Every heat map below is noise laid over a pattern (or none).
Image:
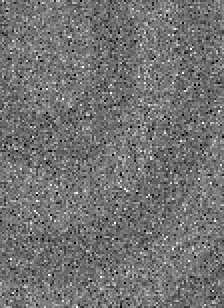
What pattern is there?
rings round one point
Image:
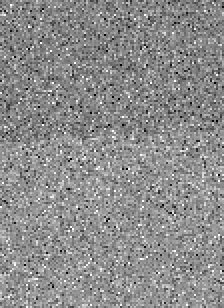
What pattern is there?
a sharp edge
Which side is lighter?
bottom
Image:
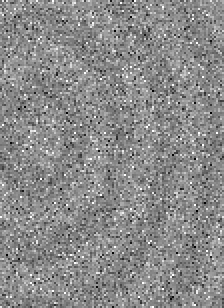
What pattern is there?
rings round one point
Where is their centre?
middle left
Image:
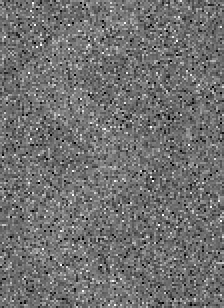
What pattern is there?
a wavy band
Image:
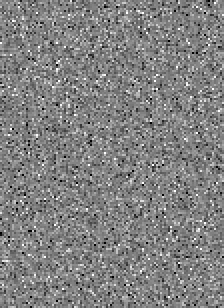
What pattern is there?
only noise
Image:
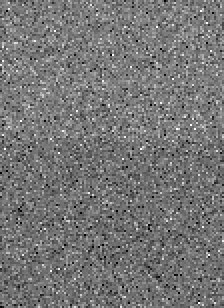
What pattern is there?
a sharp edge
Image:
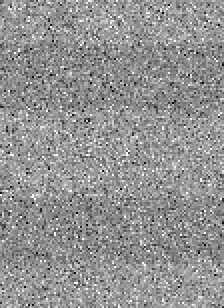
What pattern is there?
horizontal stripes
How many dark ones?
2
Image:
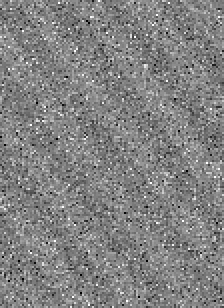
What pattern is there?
diagonal stripes
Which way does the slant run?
top left to bottom right
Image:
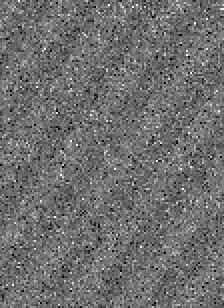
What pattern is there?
diagonal stripes
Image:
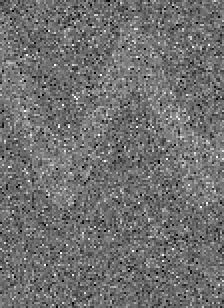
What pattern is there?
a wavy band
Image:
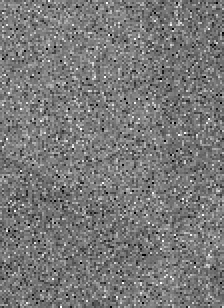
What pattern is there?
spokes from one point
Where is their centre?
bottom right
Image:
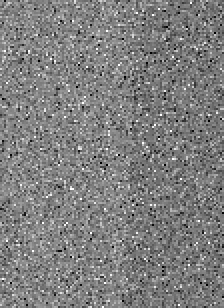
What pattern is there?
a sharp edge
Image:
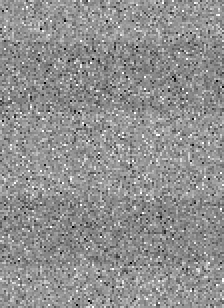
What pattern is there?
horizontal stripes
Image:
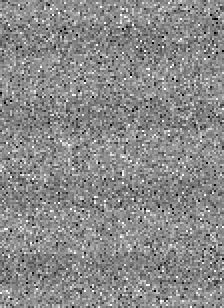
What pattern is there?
horizontal stripes
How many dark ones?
4
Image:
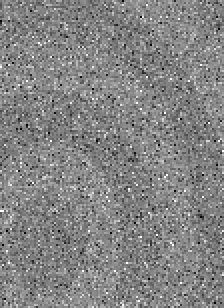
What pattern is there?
rings round one point
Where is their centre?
bottom left
